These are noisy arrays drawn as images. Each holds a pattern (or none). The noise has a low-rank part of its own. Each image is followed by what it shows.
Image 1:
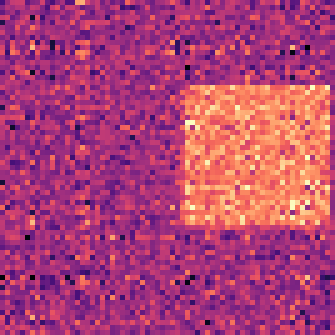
one block
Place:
middle right
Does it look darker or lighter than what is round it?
lighter
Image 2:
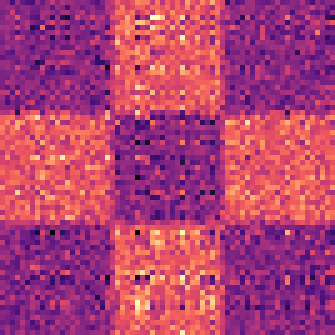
a checkerboard
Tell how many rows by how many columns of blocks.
3 by 3
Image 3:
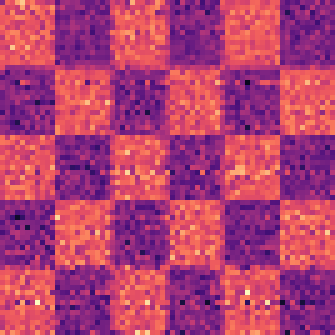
a checkerboard
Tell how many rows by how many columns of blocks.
5 by 6
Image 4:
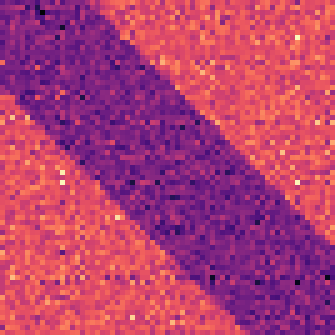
a diagonal band
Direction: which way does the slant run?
top left to bottom right
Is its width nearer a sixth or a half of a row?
a half
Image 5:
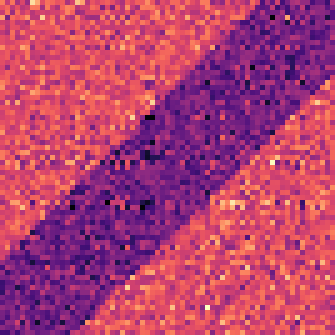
a diagonal band
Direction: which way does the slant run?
bottom left to top right
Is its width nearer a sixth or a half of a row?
a half
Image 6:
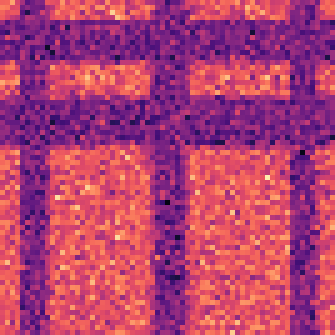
bands of rows crossing bands of columns
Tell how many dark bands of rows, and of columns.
2 and 3
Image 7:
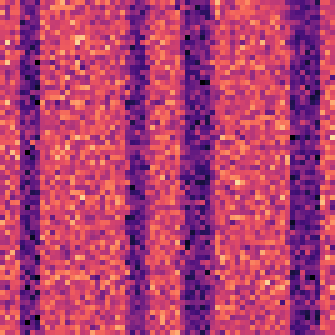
bands of columns
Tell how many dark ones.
4
